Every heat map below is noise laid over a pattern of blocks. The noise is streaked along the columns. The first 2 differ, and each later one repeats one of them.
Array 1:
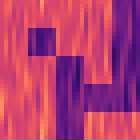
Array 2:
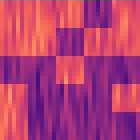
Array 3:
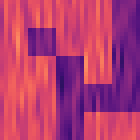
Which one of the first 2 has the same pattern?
1
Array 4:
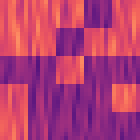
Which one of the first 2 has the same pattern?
2
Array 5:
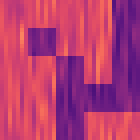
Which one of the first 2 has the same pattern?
1
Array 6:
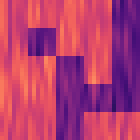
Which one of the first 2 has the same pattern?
1
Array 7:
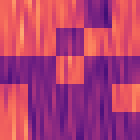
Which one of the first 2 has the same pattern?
2
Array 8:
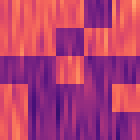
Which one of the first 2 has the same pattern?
2
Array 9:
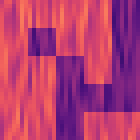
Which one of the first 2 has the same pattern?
1
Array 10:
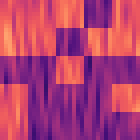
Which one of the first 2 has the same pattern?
2
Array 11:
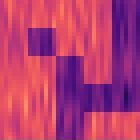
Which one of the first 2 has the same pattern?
1
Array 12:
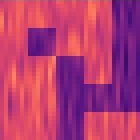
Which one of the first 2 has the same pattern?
1
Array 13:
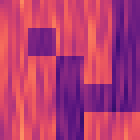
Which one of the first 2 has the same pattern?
1
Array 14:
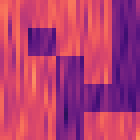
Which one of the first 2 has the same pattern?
1
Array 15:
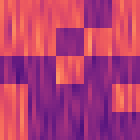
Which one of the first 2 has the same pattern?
2
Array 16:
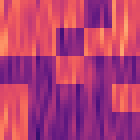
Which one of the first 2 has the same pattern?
2
